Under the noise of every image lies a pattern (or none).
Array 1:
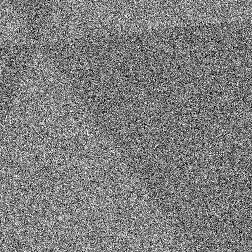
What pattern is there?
spokes from one point
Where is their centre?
top left
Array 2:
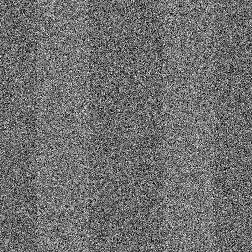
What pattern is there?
vertical stripes
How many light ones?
2
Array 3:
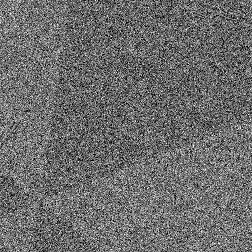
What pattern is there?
spokes from one point
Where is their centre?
bottom left
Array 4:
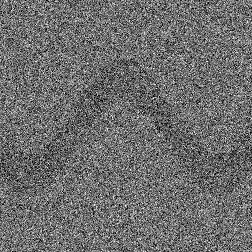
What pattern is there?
a wavy band
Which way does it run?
left to right
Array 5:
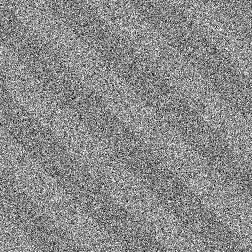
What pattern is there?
diagonal stripes
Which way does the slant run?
top left to bottom right
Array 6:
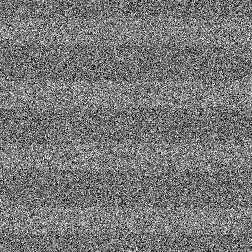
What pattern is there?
horizontal stripes
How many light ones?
4
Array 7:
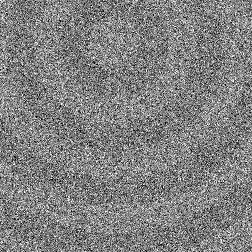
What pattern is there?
rings round one point
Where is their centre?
top middle
